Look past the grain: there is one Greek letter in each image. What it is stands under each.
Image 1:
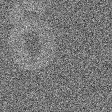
light delta
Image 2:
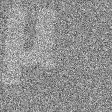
light mu
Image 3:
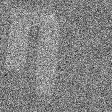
light eta
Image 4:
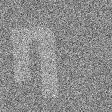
light eta
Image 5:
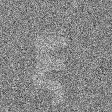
light xi
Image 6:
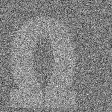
light omega
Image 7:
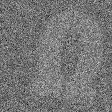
light omega
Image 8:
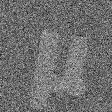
light mu
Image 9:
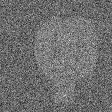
light phi
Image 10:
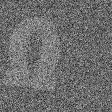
light omega
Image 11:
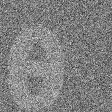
light theta
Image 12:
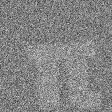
light pi
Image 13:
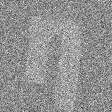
light eta
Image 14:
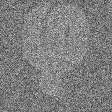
light phi
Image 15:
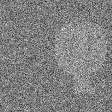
light phi
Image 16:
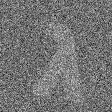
light lambda
